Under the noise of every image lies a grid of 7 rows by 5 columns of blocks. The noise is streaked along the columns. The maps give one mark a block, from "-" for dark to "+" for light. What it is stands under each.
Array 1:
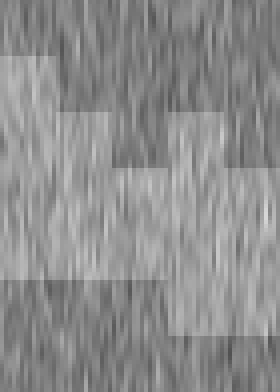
- - - - -
+ - - - -
+ + - + -
+ + + + +
+ + + + +
- - - + +
- - - - -
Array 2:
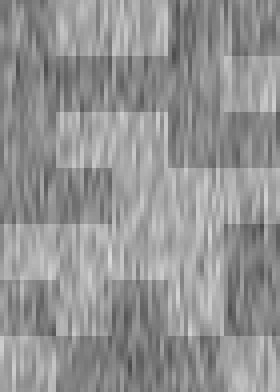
- + + - -
- - - - +
- + + - -
- - + + +
+ + + + -
- + - + -
+ - - - +
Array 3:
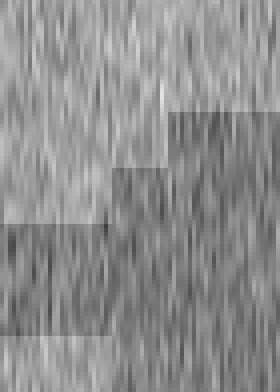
+ + + + +
+ + + + +
+ + + - -
+ + - - -
- - - - -
- - - - -
+ + - - -
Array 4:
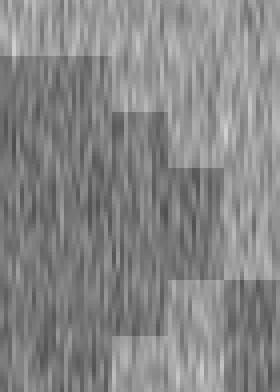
+ + + + +
- - + + +
- - - + +
- - - - +
- - - - +
- - - + -
- - + + -
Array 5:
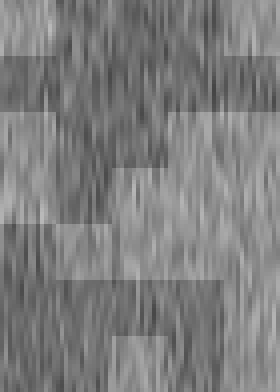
+ - - - +
- - - - -
+ - - + +
+ - + + +
- + + + +
- - - - +
- - + - +
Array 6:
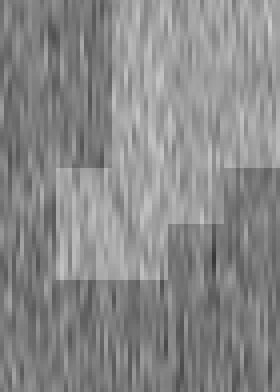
- - + + +
- - + + +
- - + + +
- + + + -
- + + - -
- - - - -
- - - - -
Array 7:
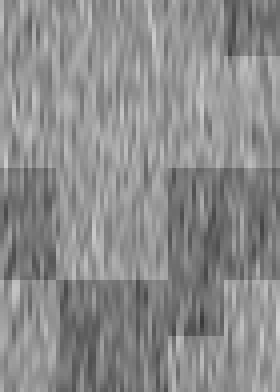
+ + + + -
+ + + + +
+ + + + +
- + + - -
- + + - -
+ - - - +
+ - - + +
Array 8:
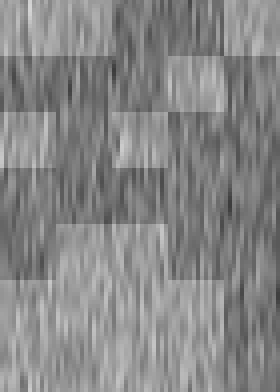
+ + - - +
- - - + -
+ - + - -
- - - - -
- + + - -
+ + + + -
+ + + + -
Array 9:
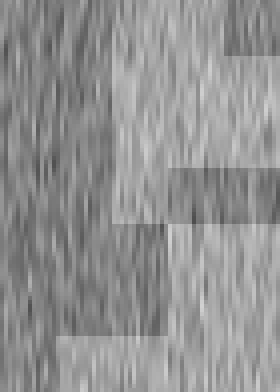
- - + + -
- - + + +
- - + + +
- - + - -
- - - + +
- - - + +
- + + + +
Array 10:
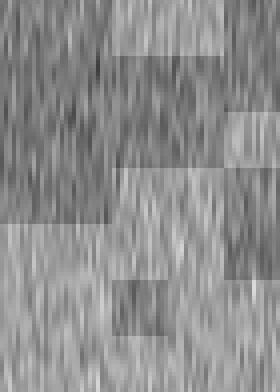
- - + + -
- - - - -
- - - - +
- - + + -
+ + + + -
+ + - + +
+ + + + +
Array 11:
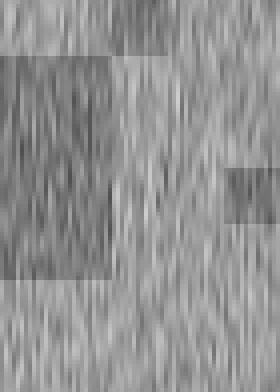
+ + - + +
- - + + +
- - + + +
- - + + -
- - + + +
+ + + + +
+ + + + +
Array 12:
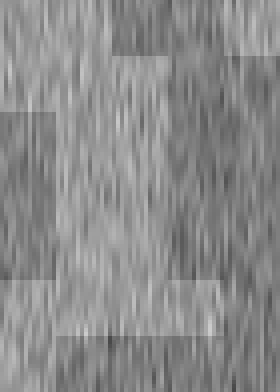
+ + - - +
+ + + - -
- + + - -
- + + - -
- + + - -
+ + + + -
+ - - - -
